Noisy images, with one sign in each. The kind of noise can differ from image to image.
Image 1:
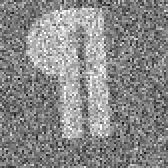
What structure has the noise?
independent entries
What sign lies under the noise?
pilcrow
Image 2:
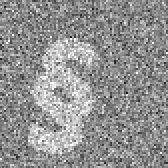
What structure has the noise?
independent entries
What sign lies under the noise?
section sign
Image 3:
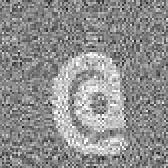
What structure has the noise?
low rank plus noise
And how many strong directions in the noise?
three or four
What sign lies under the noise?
at sign
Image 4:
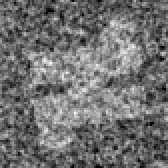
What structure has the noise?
blotchy
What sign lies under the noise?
not-equal sign
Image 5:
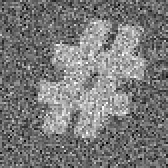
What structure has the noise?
independent entries
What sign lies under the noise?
hash sign
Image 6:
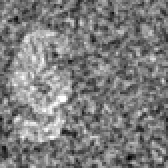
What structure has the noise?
blotchy
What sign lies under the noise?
section sign
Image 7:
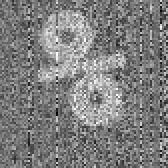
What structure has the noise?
columns of uneven size
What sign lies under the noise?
percent sign
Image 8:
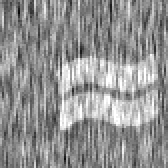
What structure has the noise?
streaked along the columns
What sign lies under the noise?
approximately sign
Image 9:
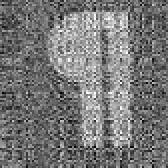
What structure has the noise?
low rank plus noise
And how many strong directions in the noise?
two
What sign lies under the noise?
pilcrow
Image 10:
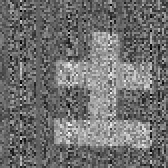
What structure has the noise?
columns of uneven size
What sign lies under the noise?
plus-minus sign
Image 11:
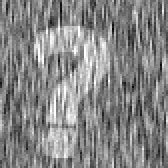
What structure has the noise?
streaked along the columns
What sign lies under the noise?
question mark
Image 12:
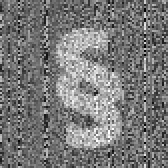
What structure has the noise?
columns of uneven size
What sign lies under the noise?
section sign
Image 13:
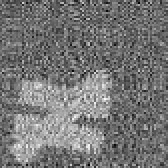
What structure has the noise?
low rank plus noise
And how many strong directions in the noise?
three or four
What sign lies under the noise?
not-equal sign
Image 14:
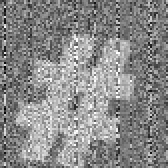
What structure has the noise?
columns of uneven size
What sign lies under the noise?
hash sign
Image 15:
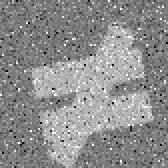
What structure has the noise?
heavy tails
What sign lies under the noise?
not-equal sign
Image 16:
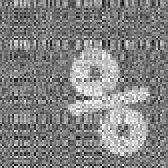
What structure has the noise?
low rank plus noise
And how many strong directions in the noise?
one
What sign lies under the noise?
percent sign
